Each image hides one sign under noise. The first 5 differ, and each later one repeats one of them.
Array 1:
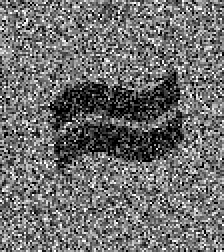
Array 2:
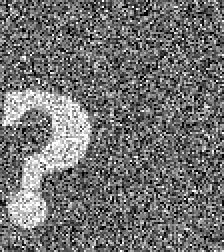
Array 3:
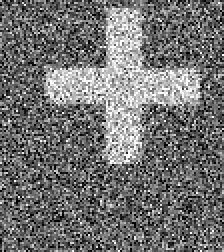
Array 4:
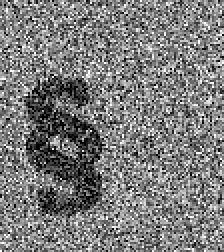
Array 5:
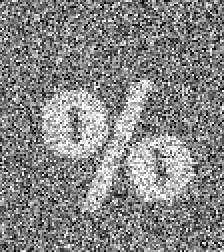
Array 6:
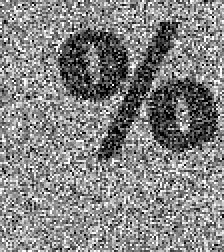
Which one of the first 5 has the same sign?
5
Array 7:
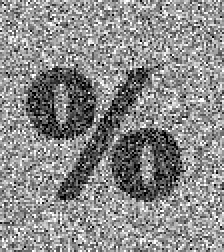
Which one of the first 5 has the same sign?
5
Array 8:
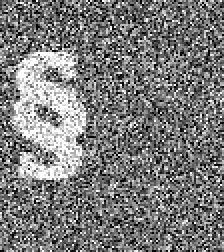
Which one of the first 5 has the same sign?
4
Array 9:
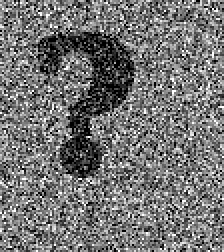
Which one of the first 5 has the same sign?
2
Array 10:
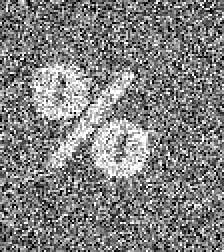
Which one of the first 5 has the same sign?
5
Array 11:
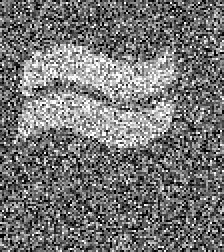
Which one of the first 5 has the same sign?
1
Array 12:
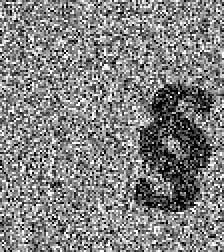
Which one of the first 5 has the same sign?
4
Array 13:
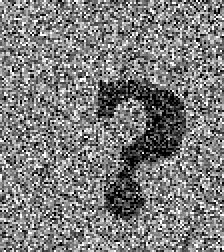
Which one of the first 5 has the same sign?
2
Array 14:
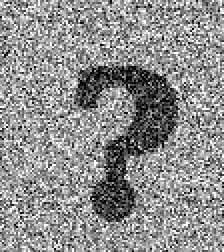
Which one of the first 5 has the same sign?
2
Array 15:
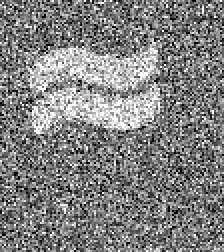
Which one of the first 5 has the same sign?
1
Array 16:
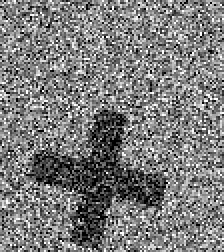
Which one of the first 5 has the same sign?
3
